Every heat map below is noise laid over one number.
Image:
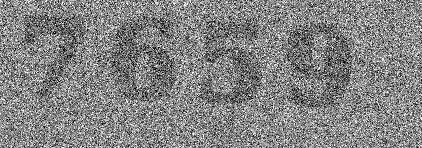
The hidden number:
7659
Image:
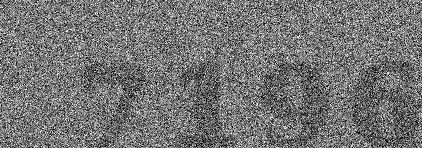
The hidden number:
7196
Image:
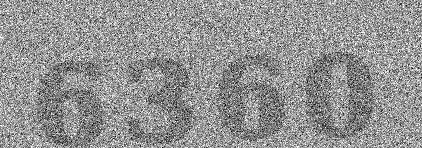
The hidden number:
6360
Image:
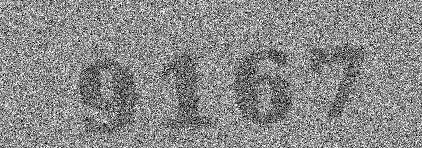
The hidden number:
9167
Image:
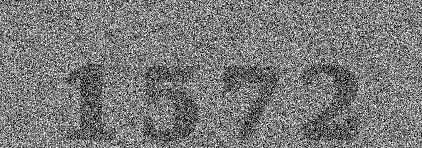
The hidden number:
1572
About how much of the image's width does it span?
two thirds
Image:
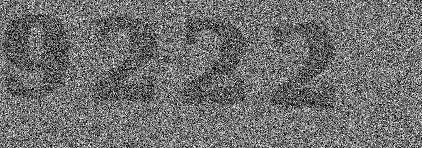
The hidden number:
9222
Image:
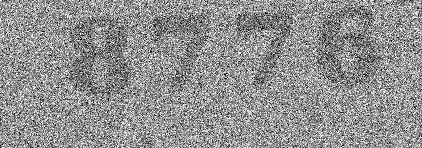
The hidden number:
8776
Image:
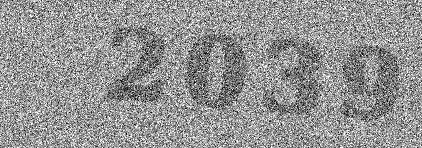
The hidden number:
2039
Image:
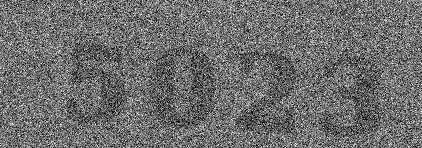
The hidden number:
5023
